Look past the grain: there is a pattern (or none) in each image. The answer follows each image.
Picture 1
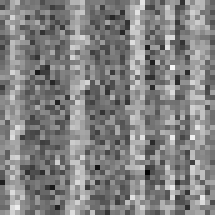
bands of columns
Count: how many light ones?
5
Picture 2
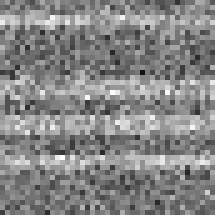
bands of rows
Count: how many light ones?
4
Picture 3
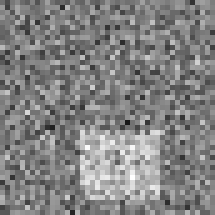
one block
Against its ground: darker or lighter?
lighter
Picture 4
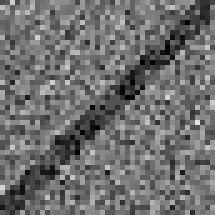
a diagonal band
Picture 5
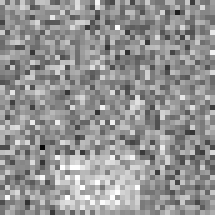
one block
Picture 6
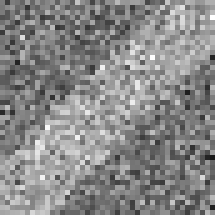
a diagonal band
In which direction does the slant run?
bottom left to top right
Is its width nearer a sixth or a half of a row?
a half
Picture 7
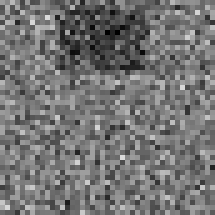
one block
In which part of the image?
top middle
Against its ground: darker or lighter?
darker
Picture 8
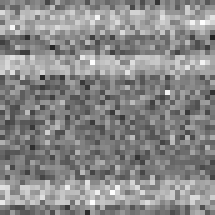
bands of rows
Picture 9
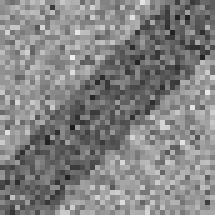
a diagonal band
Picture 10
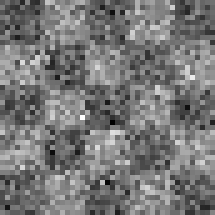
a checkerboard
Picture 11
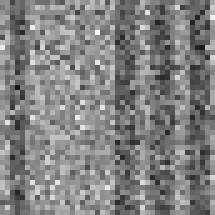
bands of columns
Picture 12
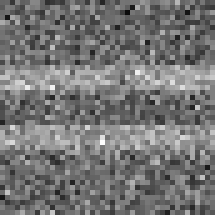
bands of rows
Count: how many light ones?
2
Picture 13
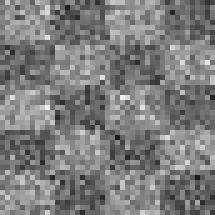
a checkerboard
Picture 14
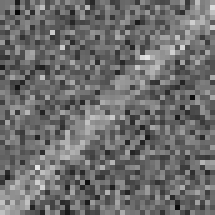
a diagonal band
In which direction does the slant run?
bottom left to top right
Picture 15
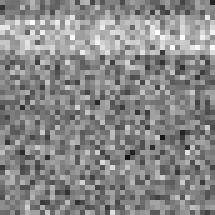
one band of rows
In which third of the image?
top
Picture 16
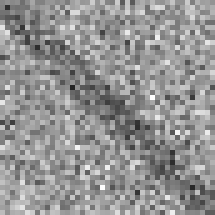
a diagonal band
